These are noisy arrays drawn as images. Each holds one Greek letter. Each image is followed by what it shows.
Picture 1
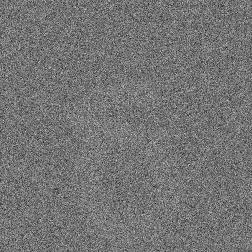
delta
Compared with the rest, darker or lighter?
lighter
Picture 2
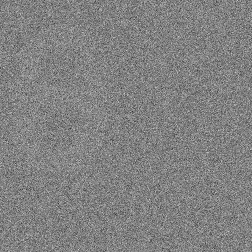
theta
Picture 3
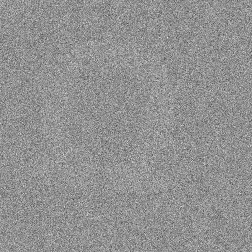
omega
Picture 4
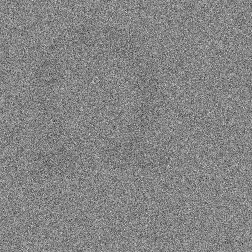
omega
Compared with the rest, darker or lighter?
darker
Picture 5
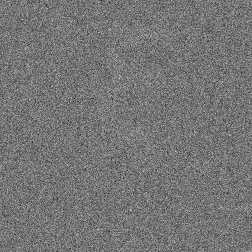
xi
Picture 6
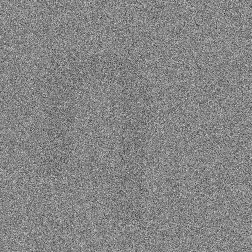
eta
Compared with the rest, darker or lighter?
darker
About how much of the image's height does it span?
two thirds
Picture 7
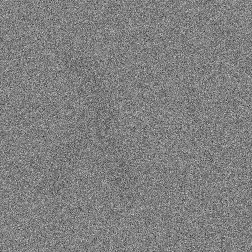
lambda
